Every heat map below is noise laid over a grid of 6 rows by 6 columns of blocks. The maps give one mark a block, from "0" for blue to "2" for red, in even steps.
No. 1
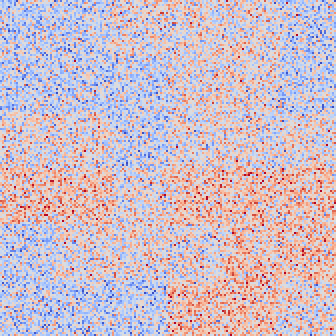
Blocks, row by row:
001110
000110
110111
221222
011122
000221
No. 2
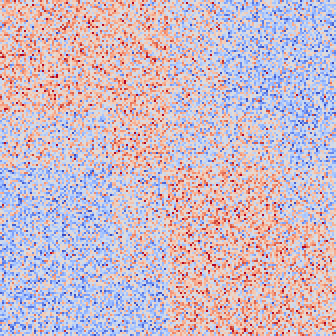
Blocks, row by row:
222100
222100
112110
001221
001222
000222
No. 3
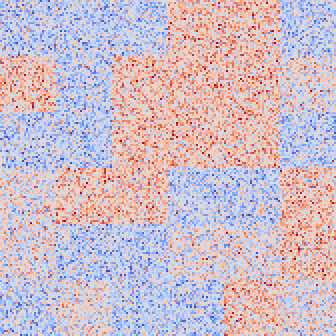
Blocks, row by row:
000220
202221
002220
122002
100112
010021
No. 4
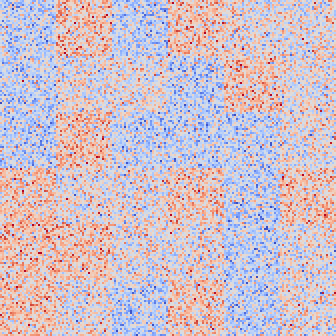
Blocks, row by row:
020211
011021
020001
211202
221101
210201
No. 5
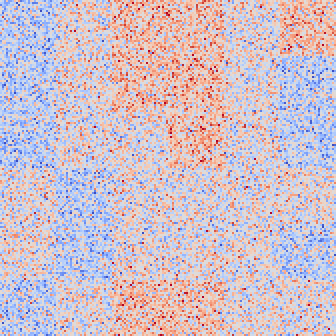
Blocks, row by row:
012212
012210
011210
101111
101110
012211
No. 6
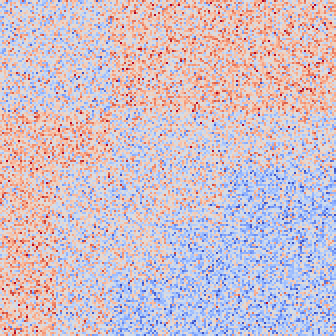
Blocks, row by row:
112222
112222
221111
211100
211000
210000
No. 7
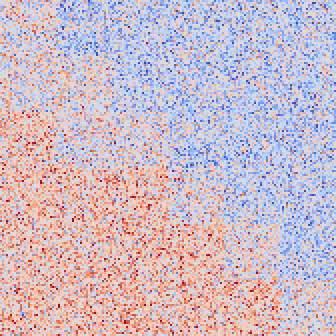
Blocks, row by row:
100000
110000
211000
222100
222210
222221
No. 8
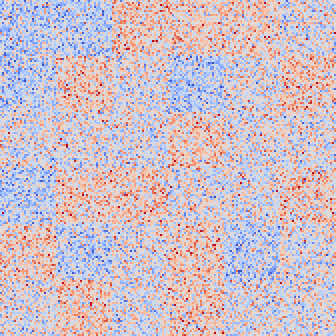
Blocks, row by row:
002221
021012
111211
022112
201201
121211
